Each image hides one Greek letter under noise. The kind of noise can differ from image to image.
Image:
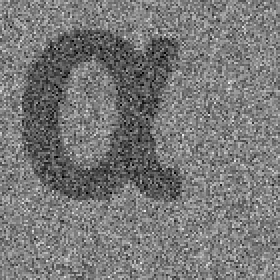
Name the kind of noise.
independent entries
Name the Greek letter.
alpha
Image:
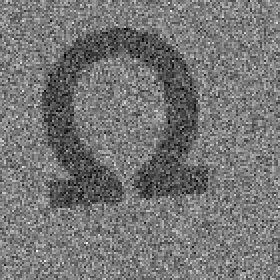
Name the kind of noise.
independent entries
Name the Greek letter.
omega
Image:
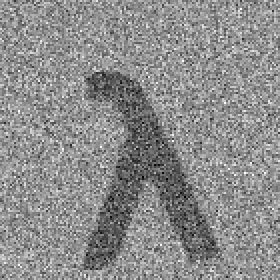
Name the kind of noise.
independent entries
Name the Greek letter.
lambda
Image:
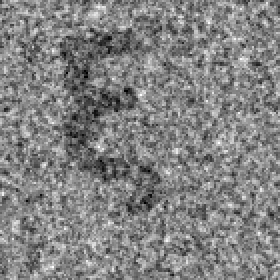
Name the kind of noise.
blotchy
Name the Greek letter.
xi
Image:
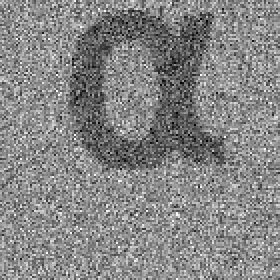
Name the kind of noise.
low rank plus noise
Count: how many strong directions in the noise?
two
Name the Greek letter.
alpha
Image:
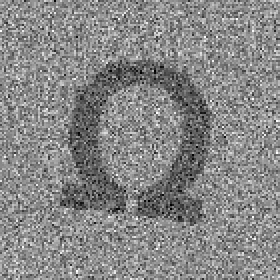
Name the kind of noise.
low rank plus noise
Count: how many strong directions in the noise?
five to eight
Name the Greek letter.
omega
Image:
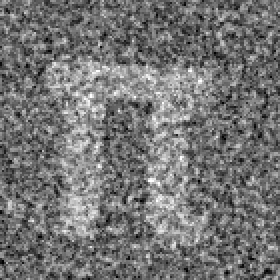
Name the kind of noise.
blotchy
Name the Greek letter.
pi
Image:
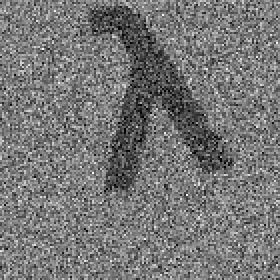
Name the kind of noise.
independent entries
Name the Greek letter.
lambda
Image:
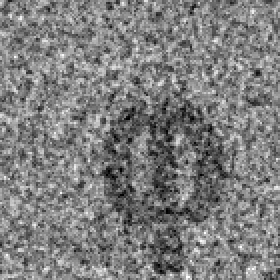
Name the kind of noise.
blotchy
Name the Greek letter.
phi
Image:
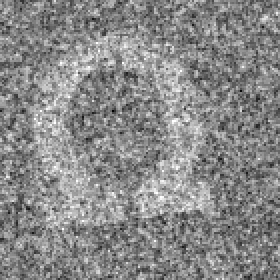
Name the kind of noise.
blotchy
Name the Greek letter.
omega
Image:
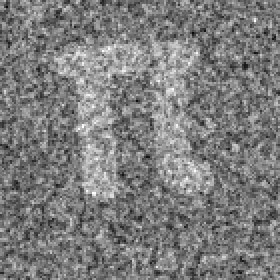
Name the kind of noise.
blotchy
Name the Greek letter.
pi
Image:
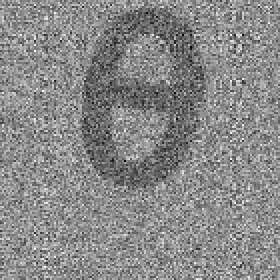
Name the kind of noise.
low rank plus noise
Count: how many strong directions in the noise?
two
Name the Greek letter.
theta
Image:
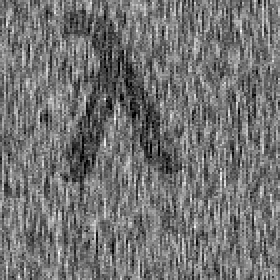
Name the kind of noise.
streaked along the columns
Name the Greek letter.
lambda
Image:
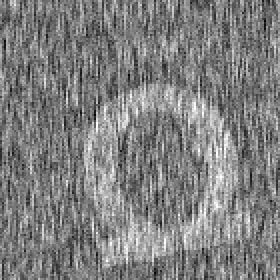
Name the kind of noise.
streaked along the columns
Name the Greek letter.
omega
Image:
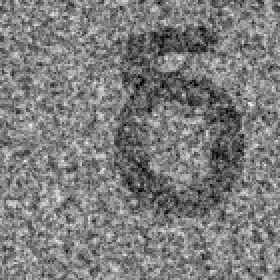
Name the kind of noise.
blotchy
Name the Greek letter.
delta
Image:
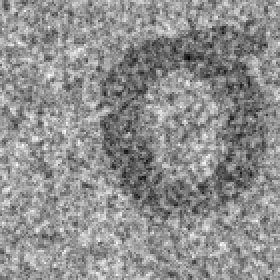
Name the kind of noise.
blotchy
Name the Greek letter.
sigma
